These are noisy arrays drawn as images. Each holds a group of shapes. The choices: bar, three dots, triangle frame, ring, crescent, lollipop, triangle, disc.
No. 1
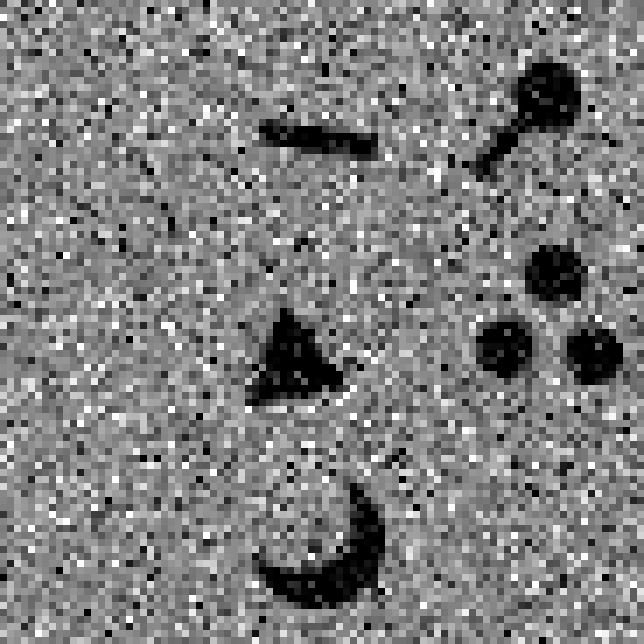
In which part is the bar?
top middle
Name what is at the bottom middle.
crescent
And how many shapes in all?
5
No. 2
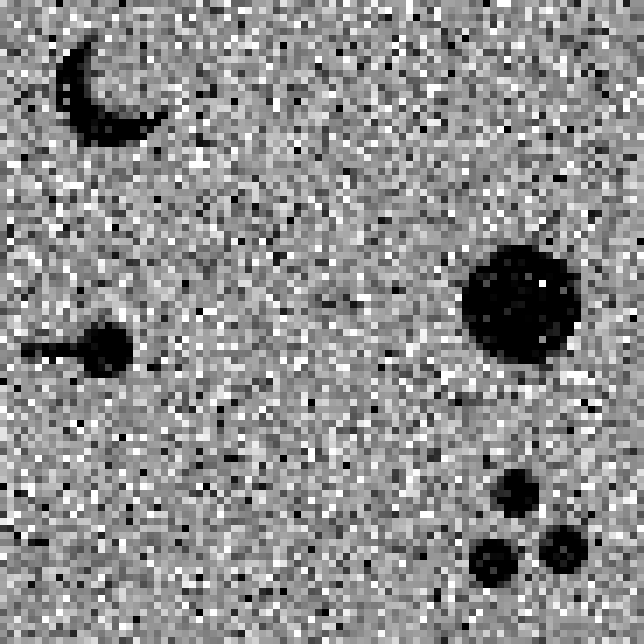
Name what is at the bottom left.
nothing
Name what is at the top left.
crescent
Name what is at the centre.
nothing
